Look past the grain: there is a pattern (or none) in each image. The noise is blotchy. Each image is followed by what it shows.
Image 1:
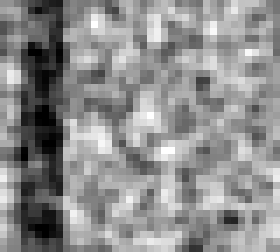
one vertical stripe
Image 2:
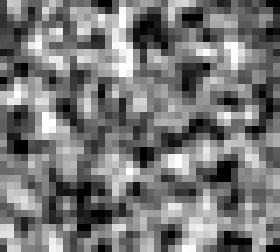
only noise
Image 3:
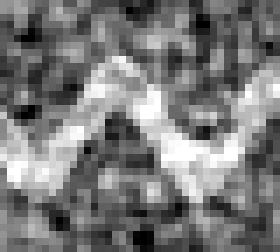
a wavy band
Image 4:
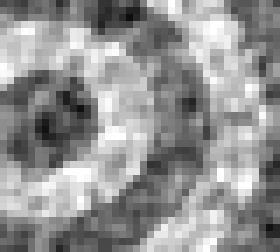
rings round one point
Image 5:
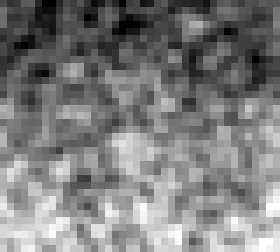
a smooth slope
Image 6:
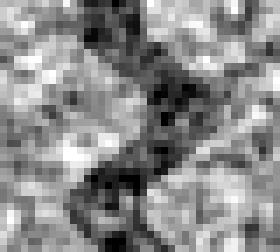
a wavy band
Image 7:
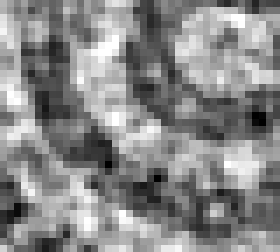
rings round one point
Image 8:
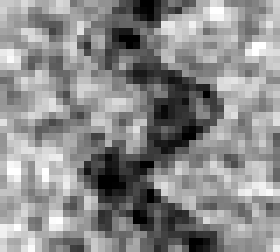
a wavy band
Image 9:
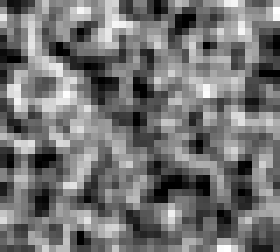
only noise
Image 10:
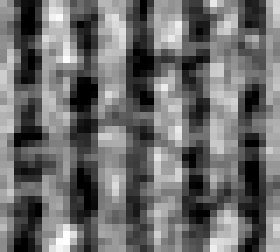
vertical stripes
